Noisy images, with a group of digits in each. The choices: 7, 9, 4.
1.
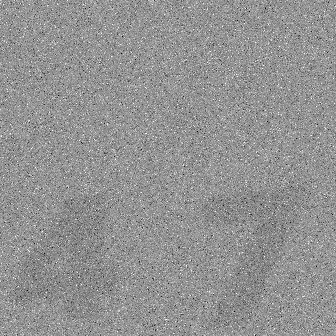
bottom left: 4; bottom right: 7
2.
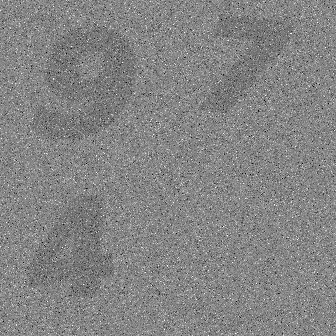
top left: 9; top right: 7; bottom left: 4
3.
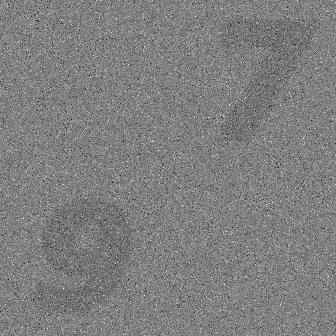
top right: 7; bottom left: 9
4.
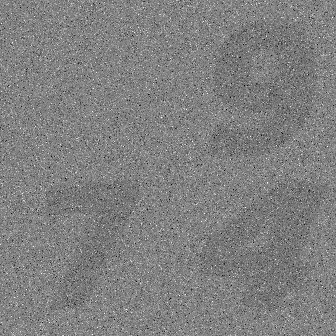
top right: 9; bottom left: 7; bottom right: 4
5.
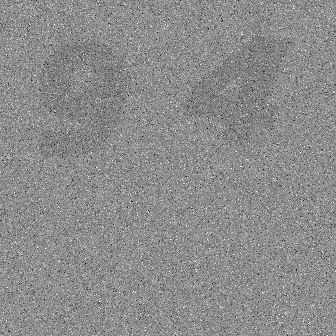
top left: 9; top right: 4
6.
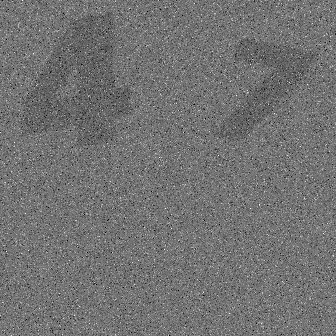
top left: 4; top right: 7
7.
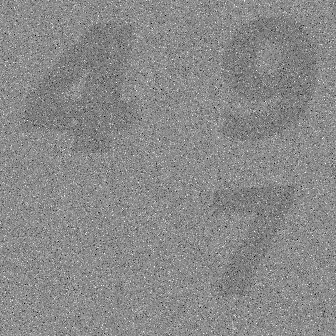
top left: 4; top right: 9; bottom right: 7
